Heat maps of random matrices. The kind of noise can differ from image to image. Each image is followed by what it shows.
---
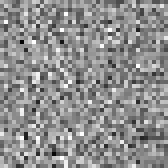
low rank plus noise
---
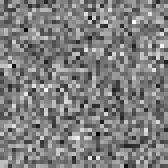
independent entries
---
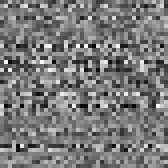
rows of uneven size
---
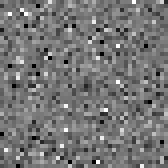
heavy tails
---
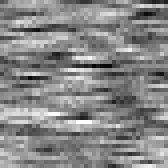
streaked along the rows
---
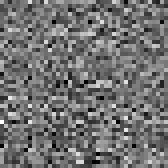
low rank plus noise
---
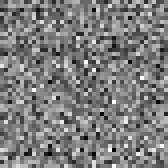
low rank plus noise
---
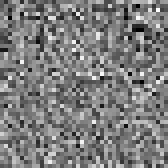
low rank plus noise
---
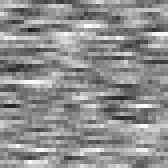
streaked along the rows
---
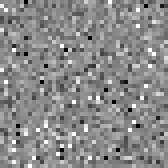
heavy tails
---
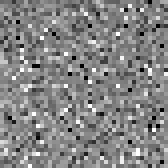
heavy tails
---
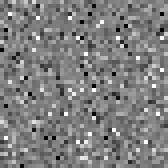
heavy tails
